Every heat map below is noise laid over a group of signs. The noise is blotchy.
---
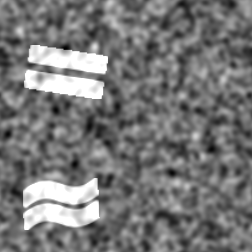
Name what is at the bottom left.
approximately sign
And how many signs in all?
2
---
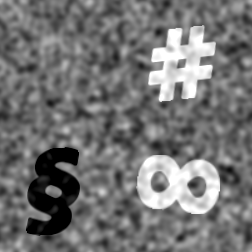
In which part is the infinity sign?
bottom right
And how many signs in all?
3
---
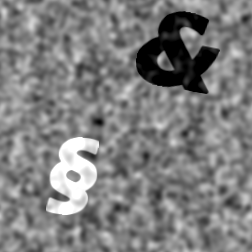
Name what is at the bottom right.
nothing
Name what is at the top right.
ampersand
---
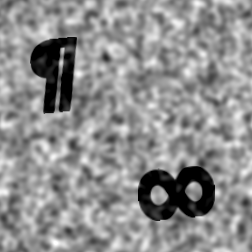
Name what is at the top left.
pilcrow
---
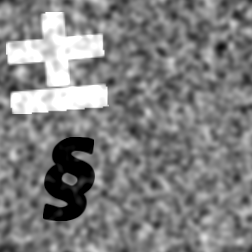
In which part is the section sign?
bottom left
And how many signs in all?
2
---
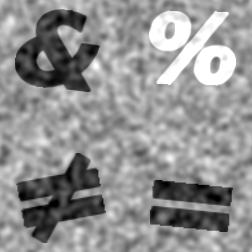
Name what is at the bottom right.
equals sign
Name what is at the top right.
percent sign
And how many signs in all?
4
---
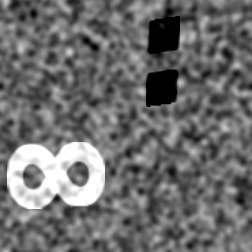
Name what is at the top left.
nothing
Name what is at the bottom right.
nothing
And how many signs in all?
2
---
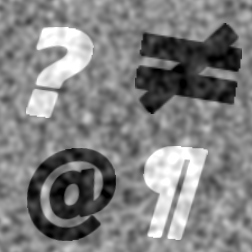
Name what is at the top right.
not-equal sign
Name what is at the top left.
question mark
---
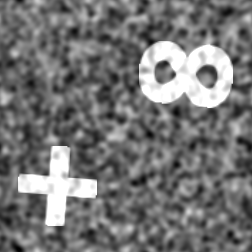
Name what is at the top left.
nothing
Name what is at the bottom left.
plus sign
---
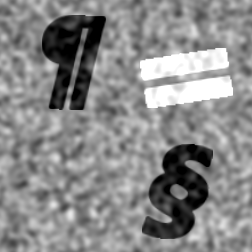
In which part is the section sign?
bottom right
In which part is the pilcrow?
top left
